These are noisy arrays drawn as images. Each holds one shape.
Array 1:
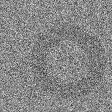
ring
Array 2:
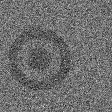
bullseye
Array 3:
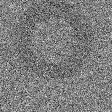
ring
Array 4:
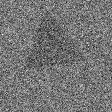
triangle
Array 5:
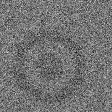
bullseye
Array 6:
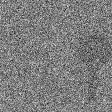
lollipop
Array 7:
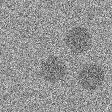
three dots
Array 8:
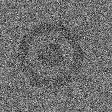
bullseye
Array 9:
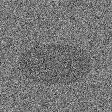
ellipse
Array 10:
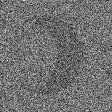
crescent
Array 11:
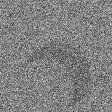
crescent
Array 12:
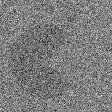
disc with a wedge cut out
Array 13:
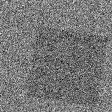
square
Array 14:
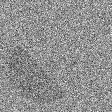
half disc
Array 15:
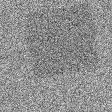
square
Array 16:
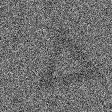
triangle frame
